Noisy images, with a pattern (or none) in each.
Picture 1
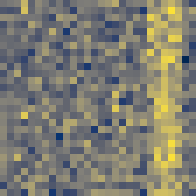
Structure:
one band of columns
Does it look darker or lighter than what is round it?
lighter
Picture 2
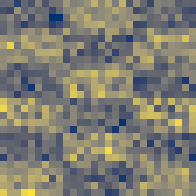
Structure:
a checkerboard
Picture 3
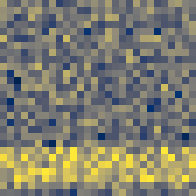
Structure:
one band of rows
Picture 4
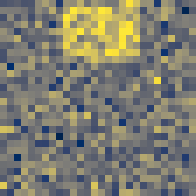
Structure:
one block
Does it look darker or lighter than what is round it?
lighter
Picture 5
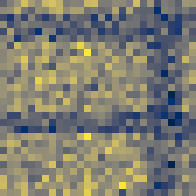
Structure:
bands of rows crossing bands of columns
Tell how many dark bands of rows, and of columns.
2 and 1
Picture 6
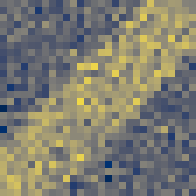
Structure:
a diagonal band
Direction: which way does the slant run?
bottom left to top right
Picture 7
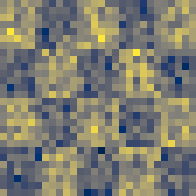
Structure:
a checkerboard
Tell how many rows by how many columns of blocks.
4 by 5
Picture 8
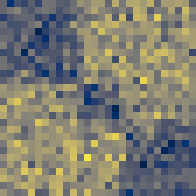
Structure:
blocks along the diagonal
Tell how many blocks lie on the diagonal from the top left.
3
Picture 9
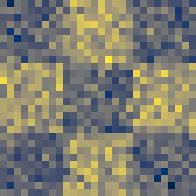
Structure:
a checkerboard
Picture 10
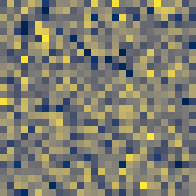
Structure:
only noise
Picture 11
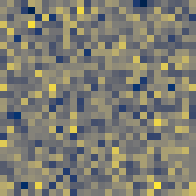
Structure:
only noise
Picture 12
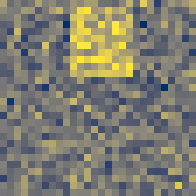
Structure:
one block
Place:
top middle
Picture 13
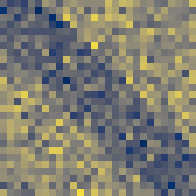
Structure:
a diagonal band
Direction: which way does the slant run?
top left to bottom right
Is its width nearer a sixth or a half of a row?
a half
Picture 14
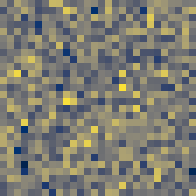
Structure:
only noise
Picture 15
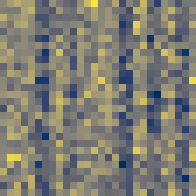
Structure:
bands of columns
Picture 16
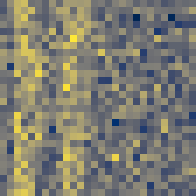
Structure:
bands of columns
